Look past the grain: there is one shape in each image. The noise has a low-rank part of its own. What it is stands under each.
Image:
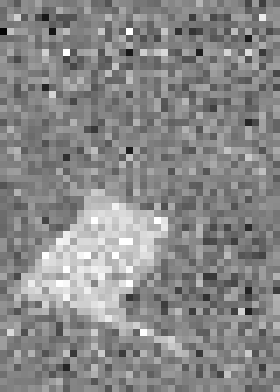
flag
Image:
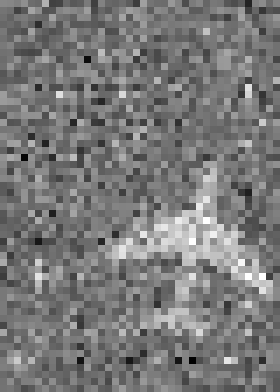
airplane
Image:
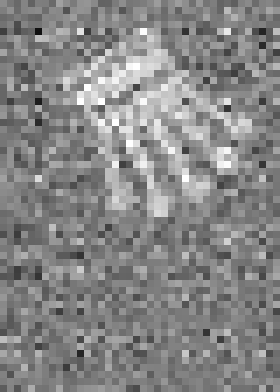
chess queen
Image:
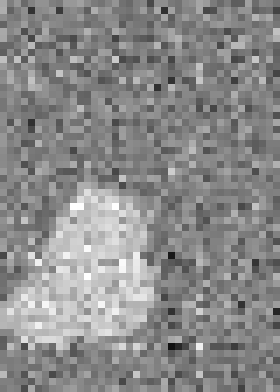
cloud
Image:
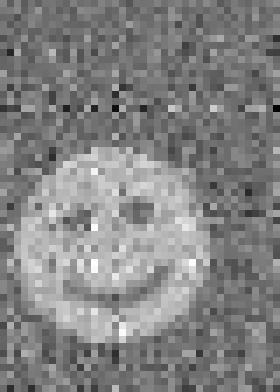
smiling face
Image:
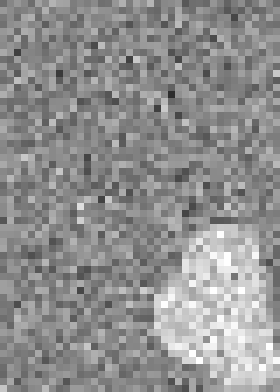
cloud
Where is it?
bottom right
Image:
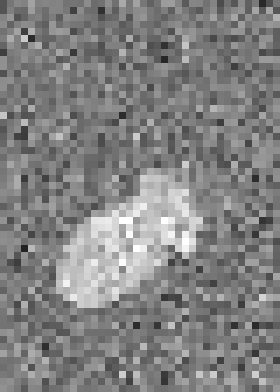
footprint
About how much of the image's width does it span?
half
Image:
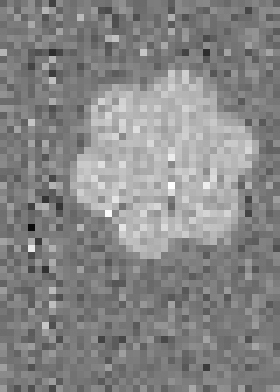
flower
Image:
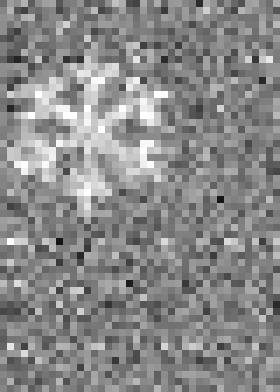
snowflake
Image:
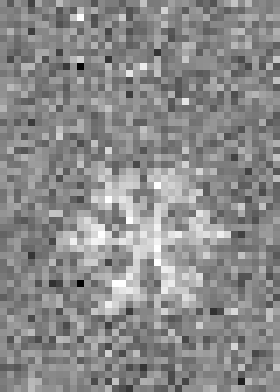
snowflake
